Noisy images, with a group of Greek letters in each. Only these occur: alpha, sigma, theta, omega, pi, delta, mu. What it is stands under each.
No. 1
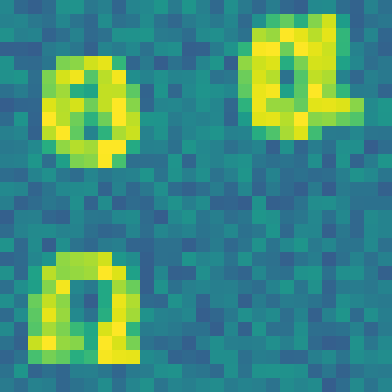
top left: theta; top right: alpha; bottom left: omega
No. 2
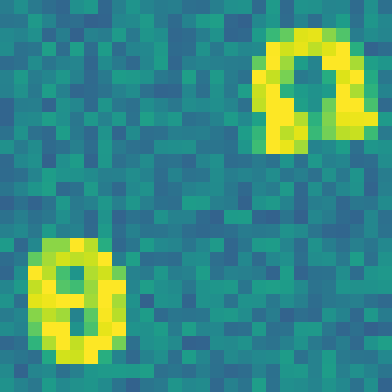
top right: omega; bottom left: theta
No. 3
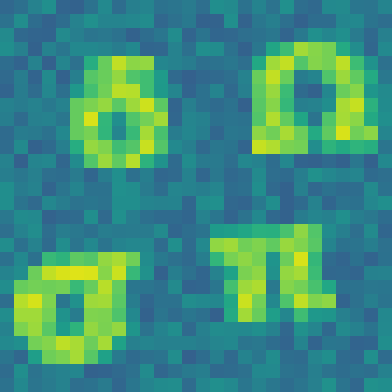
top left: delta; top right: omega; bottom left: sigma; bottom right: pi
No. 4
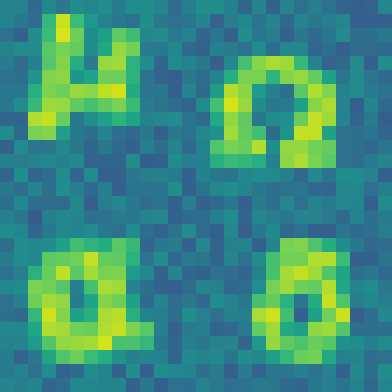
top left: mu; top right: omega; bottom left: alpha; bottom right: delta
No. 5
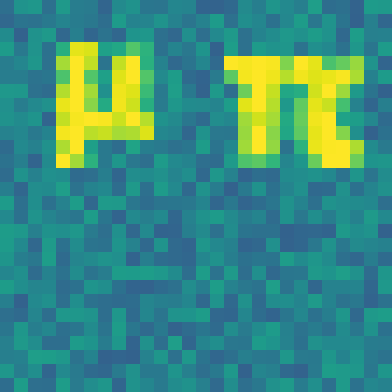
top left: mu; top right: pi
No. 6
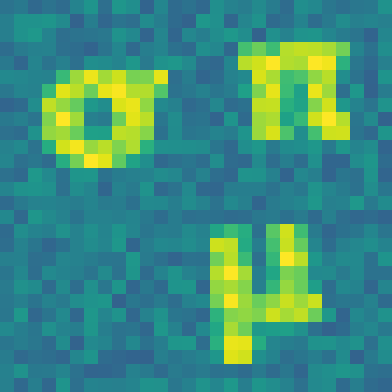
top left: sigma; top right: pi; bottom right: mu
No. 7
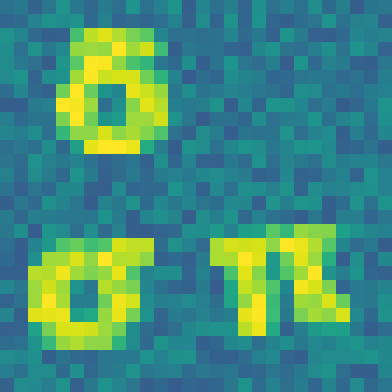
top left: delta; bottom left: sigma; bottom right: pi
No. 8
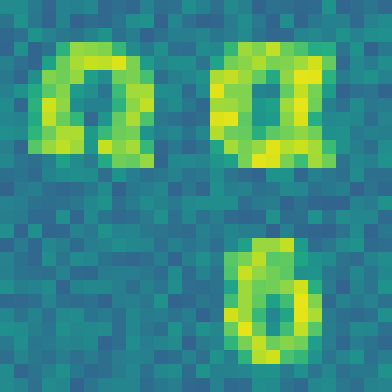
top left: omega; top right: alpha; bottom right: delta
